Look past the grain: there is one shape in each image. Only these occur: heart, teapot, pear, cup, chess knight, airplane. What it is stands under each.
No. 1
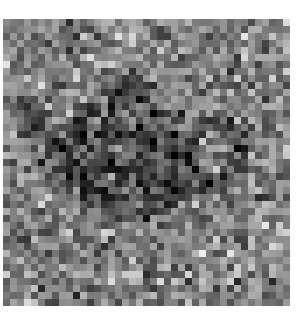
dark teapot
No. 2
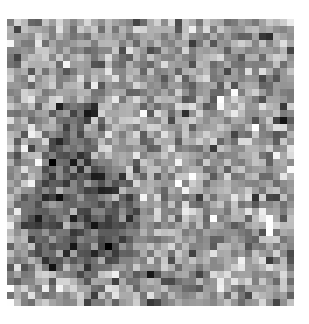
dark pear
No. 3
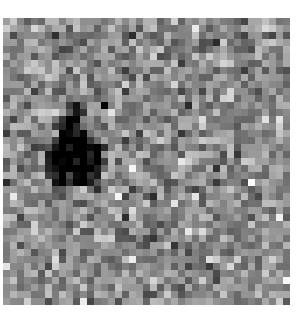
dark pear, middle left
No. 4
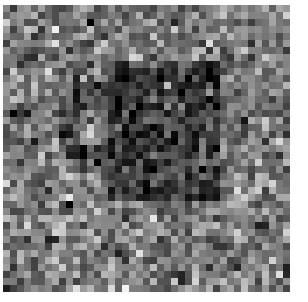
dark cup
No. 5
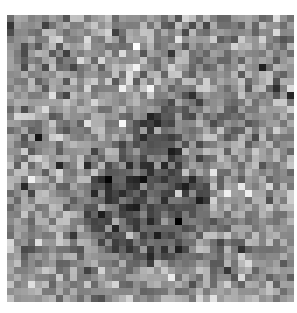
dark pear
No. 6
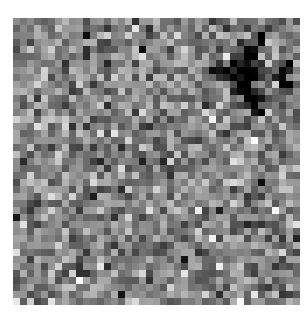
dark airplane, top right
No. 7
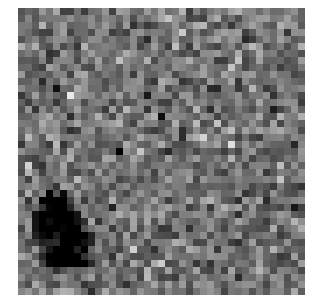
dark chess knight, bottom left
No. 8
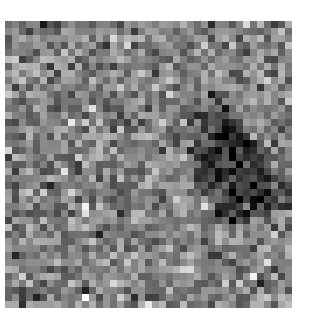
dark chess knight, middle right
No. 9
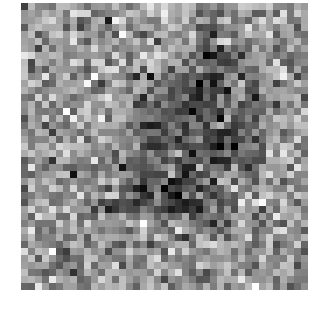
dark chess knight
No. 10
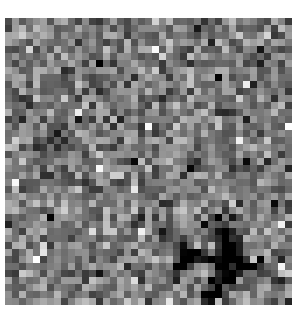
dark airplane, bottom right
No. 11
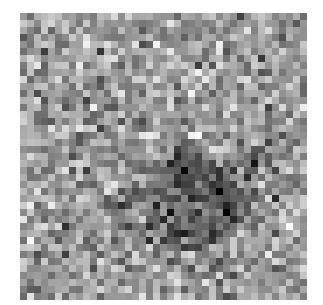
dark teapot
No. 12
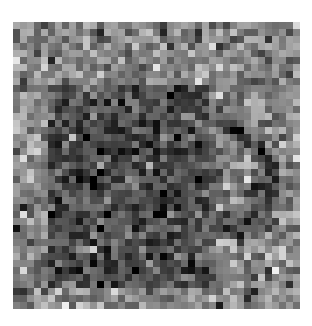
dark cup
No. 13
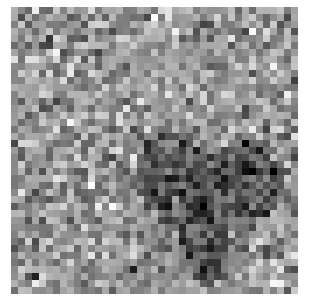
dark heart
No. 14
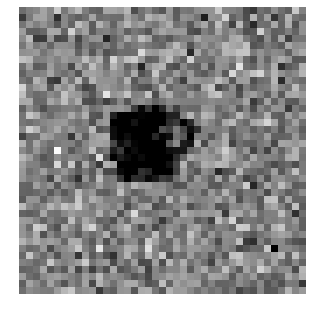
dark cup, centre
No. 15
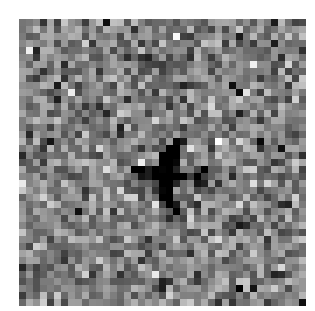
dark airplane, centre
